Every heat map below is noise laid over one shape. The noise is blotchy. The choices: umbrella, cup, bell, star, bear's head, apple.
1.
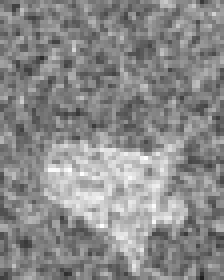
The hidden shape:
bell
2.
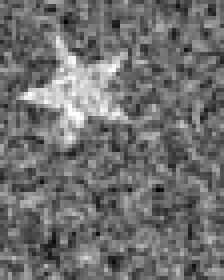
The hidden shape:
star
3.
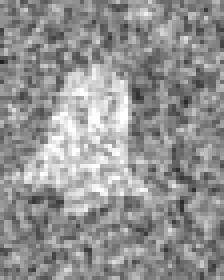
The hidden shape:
bell
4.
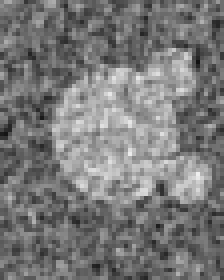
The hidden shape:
bear's head
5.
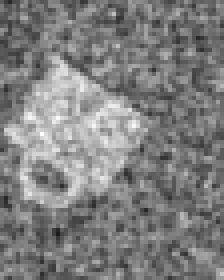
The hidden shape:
cup
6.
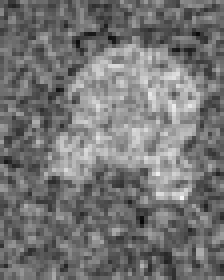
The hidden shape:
bear's head
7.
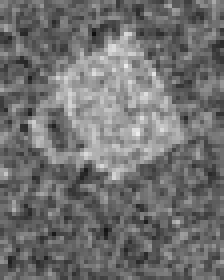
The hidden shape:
cup
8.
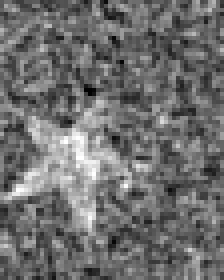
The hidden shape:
star
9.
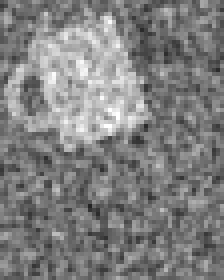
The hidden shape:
cup
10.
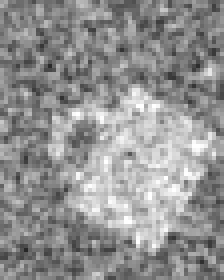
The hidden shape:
cup
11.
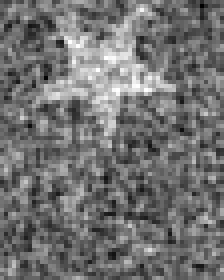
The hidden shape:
star
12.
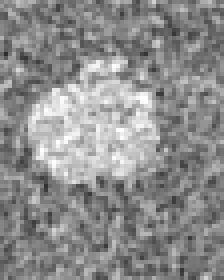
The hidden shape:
apple
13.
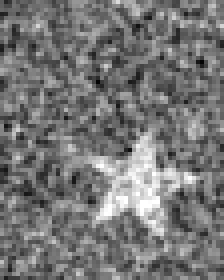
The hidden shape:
star
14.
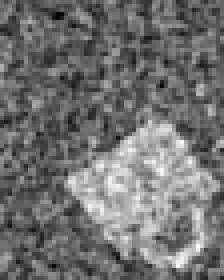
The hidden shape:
cup
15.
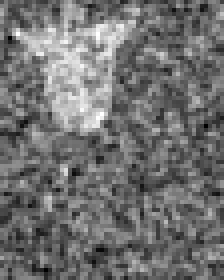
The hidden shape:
bell
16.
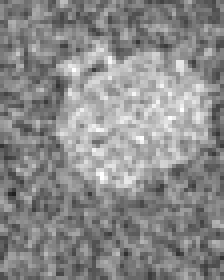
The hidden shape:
apple
